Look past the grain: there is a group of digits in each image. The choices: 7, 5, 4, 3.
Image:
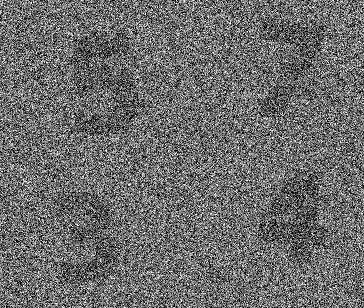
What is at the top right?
7
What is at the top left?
5
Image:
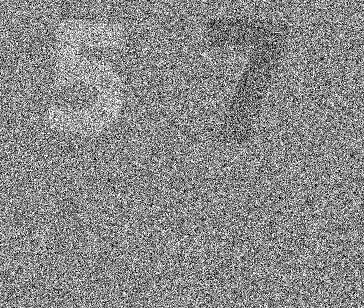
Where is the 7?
top right
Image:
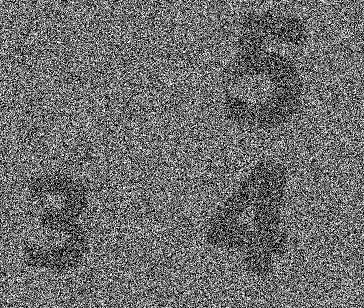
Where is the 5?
top right
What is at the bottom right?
4
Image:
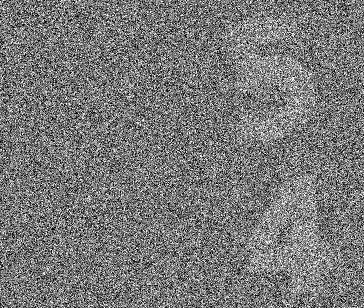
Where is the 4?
bottom right
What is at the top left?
nothing
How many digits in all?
2
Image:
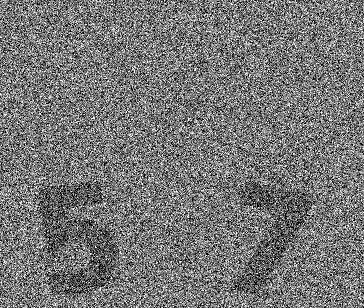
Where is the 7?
bottom right
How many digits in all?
2
